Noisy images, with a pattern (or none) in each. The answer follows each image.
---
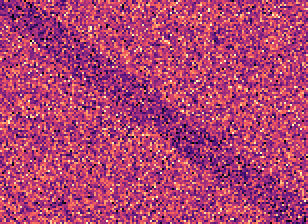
a diagonal band
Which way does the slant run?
top left to bottom right
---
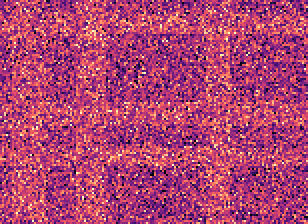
bands of rows crossing bands of columns
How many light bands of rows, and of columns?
3 and 3
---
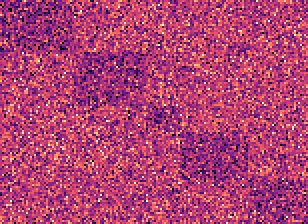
blocks along the diagonal
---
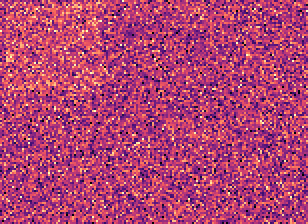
one block
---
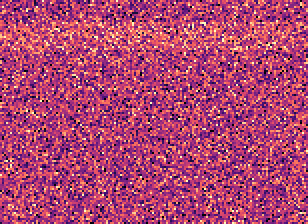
one band of rows
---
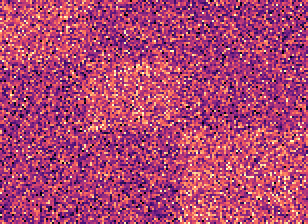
blocks along the diagonal
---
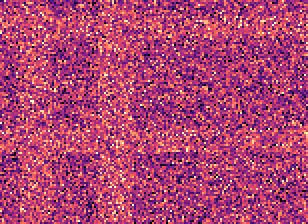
bands of rows crossing bands of columns
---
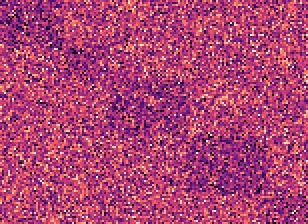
blocks along the diagonal
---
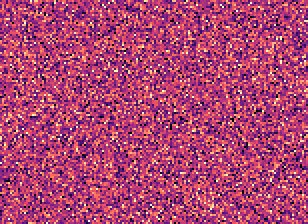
only noise
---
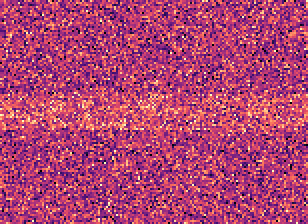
one band of rows
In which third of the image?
middle
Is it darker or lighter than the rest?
lighter
